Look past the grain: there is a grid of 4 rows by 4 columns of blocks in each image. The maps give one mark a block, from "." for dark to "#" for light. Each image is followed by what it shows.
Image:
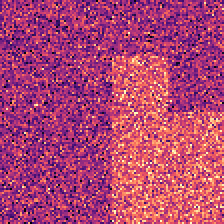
. . . .
. . # .
. . # #
. . # #
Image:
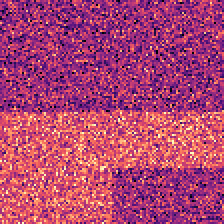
. . . .
. . . .
# # # #
# # . .
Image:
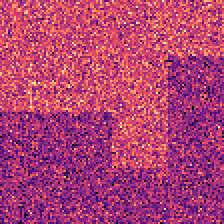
# # # #
# # # .
. . # .
. . . .
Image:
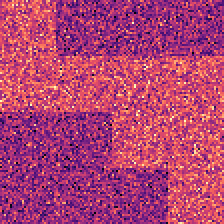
# . . .
# # # #
. . # #
. . . #
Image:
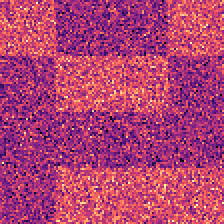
# . . #
. # # .
. . . .
. # # #
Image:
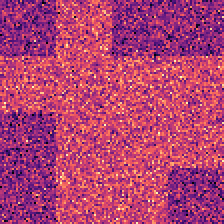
. # . .
# # # #
. # # #
. # # .
